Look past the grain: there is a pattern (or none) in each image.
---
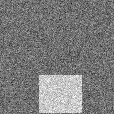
one block
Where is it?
bottom middle
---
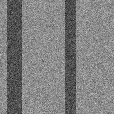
bands of columns
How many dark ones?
2
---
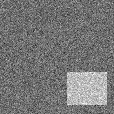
one block
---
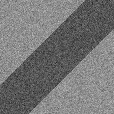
a diagonal band
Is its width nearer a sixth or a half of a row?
a half
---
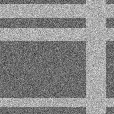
bands of rows crossing bands of columns
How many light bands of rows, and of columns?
3 and 1
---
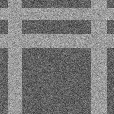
bands of rows crossing bands of columns
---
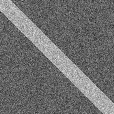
a diagonal band
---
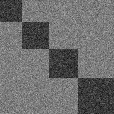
blocks along the diagonal
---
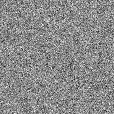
only noise
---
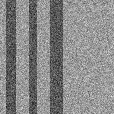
bands of columns
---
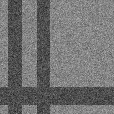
bands of rows crossing bands of columns
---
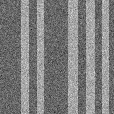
bands of columns
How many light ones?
5
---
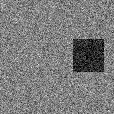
one block
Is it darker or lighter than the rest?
darker
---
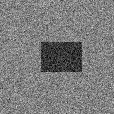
one block
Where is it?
centre
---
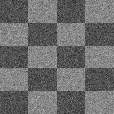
a checkerboard
